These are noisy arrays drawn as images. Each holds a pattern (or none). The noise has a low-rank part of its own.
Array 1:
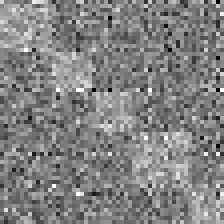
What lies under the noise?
blocks along the diagonal
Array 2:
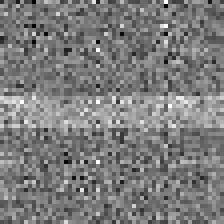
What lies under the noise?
one band of rows
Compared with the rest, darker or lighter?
lighter
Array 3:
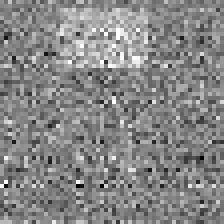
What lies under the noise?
one block
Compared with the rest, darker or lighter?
lighter
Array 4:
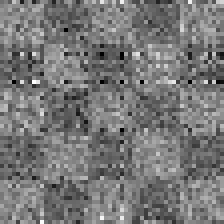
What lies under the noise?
a checkerboard
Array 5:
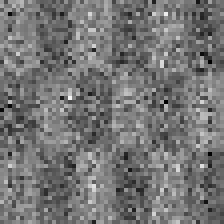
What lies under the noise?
a checkerboard
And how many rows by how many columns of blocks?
3 by 6
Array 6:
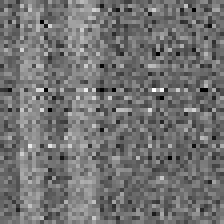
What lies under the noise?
bands of columns
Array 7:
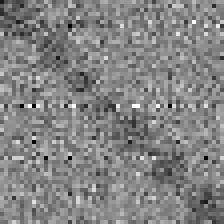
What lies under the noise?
blocks along the diagonal
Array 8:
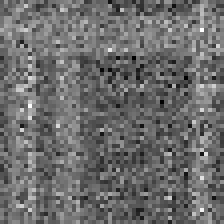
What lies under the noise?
bands of rows crossing bands of columns
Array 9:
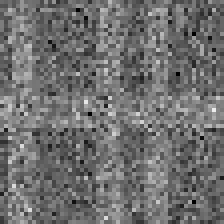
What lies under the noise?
bands of rows crossing bands of columns
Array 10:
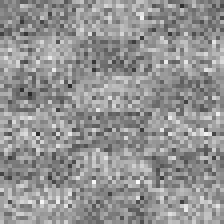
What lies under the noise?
a checkerboard
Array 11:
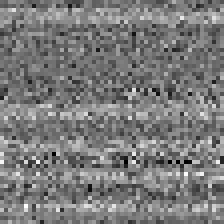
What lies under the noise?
bands of rows
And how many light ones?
5
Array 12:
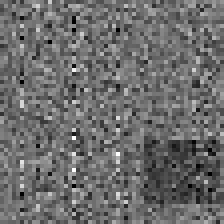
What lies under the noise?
one block
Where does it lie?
bottom right
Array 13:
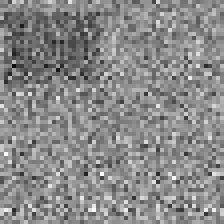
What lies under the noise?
one block
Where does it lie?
top left
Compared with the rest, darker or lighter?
darker
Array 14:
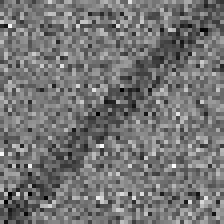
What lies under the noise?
a diagonal band
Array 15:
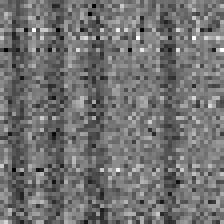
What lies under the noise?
bands of columns
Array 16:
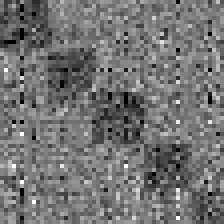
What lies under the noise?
blocks along the diagonal
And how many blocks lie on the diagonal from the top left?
5
